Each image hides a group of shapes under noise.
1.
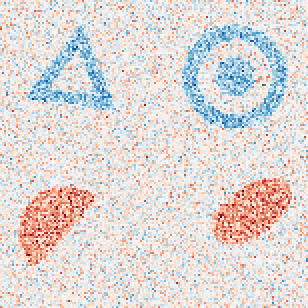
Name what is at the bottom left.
half disc
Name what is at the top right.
bullseye
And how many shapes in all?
4
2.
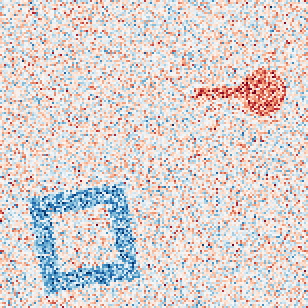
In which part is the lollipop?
top right
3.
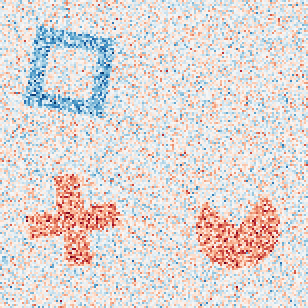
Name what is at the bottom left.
cross
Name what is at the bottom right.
disc with a wedge cut out
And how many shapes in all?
3
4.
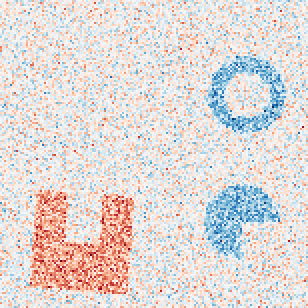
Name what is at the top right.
ring
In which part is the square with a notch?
bottom left
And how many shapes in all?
3
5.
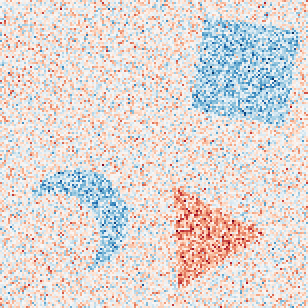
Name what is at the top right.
square
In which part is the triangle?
bottom right
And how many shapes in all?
3
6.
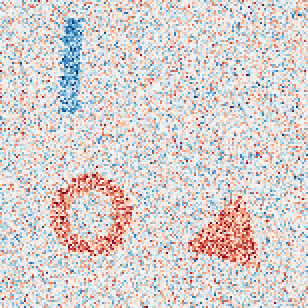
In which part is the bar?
top left
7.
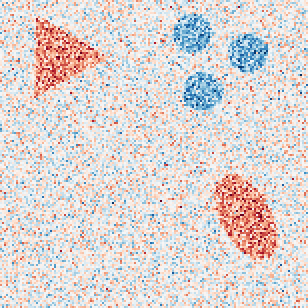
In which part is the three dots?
top right
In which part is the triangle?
top left
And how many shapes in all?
3
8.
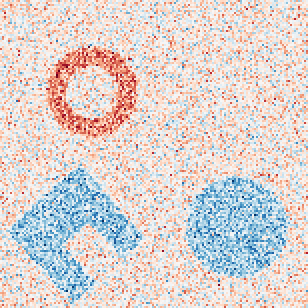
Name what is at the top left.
ring
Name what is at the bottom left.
square with a notch
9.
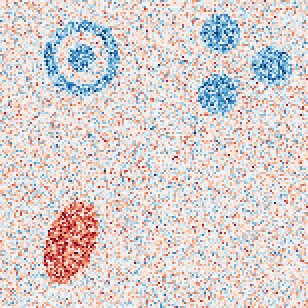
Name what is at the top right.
three dots
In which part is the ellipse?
bottom left
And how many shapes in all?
3
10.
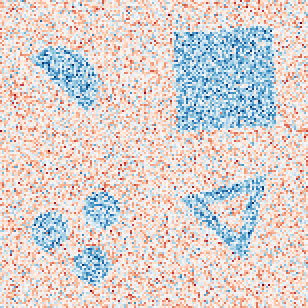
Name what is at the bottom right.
triangle frame
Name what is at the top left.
half disc
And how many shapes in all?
4
